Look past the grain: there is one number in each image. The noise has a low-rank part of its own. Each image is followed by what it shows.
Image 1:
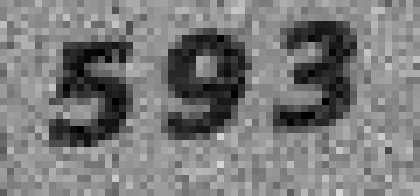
593
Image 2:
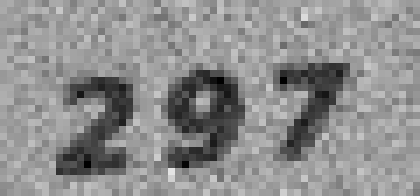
297
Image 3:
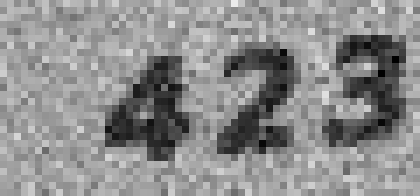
423
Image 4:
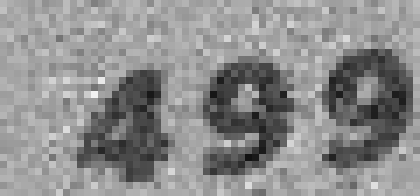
499
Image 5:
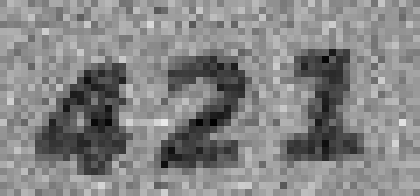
421
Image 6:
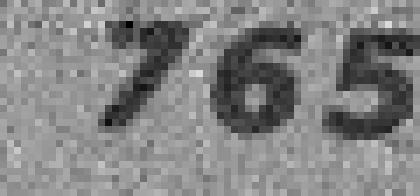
765
